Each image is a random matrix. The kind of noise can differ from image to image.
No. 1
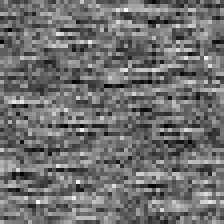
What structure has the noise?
streaked along the rows
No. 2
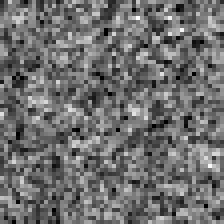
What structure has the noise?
blotchy
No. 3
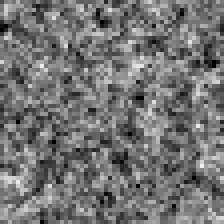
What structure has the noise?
blotchy
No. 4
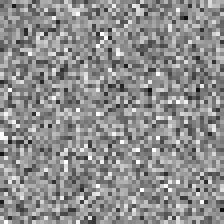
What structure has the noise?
independent entries
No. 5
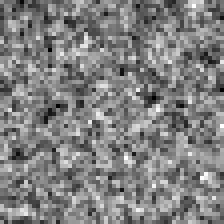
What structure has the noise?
blotchy
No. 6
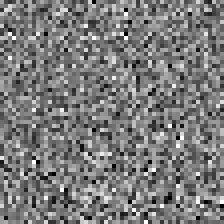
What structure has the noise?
low rank plus noise
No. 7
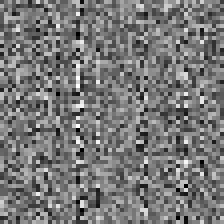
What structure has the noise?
columns of uneven size
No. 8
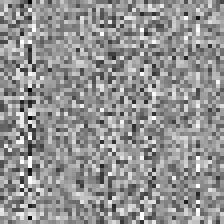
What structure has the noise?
columns of uneven size
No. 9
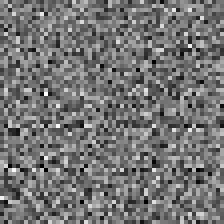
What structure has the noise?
low rank plus noise
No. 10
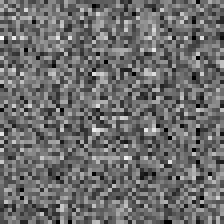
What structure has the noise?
low rank plus noise
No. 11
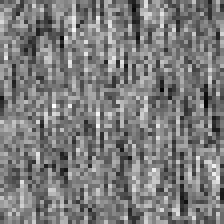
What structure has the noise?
streaked along the columns
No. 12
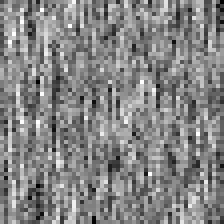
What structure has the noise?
streaked along the columns
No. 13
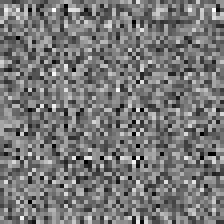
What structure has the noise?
low rank plus noise
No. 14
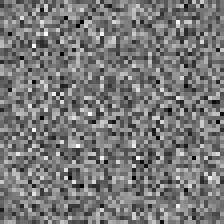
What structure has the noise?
low rank plus noise
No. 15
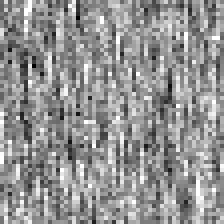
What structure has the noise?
streaked along the columns
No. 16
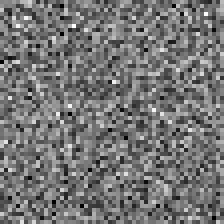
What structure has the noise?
independent entries
